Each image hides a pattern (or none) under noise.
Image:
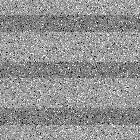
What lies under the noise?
horizontal stripes
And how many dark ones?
3
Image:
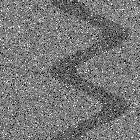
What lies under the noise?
a wavy band
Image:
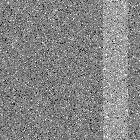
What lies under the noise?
one vertical stripe
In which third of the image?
right
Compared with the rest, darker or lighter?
lighter
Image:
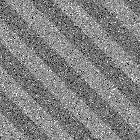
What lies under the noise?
diagonal stripes
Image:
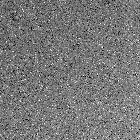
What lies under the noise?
a smooth slope
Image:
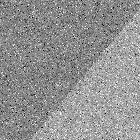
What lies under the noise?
a sharp edge
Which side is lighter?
bottom right
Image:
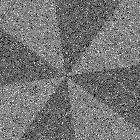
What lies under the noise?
spokes from one point
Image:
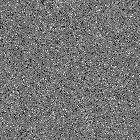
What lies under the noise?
only noise
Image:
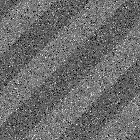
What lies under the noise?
diagonal stripes
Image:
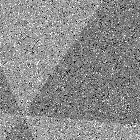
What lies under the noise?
spokes from one point
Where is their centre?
bottom left
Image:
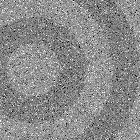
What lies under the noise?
rings round one point
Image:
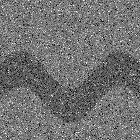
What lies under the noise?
a wavy band
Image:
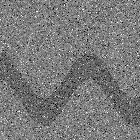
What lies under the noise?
a wavy band
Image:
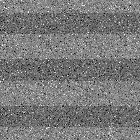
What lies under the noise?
horizontal stripes
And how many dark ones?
3
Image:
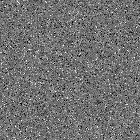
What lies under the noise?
only noise
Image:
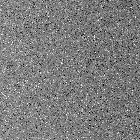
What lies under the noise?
a smooth slope
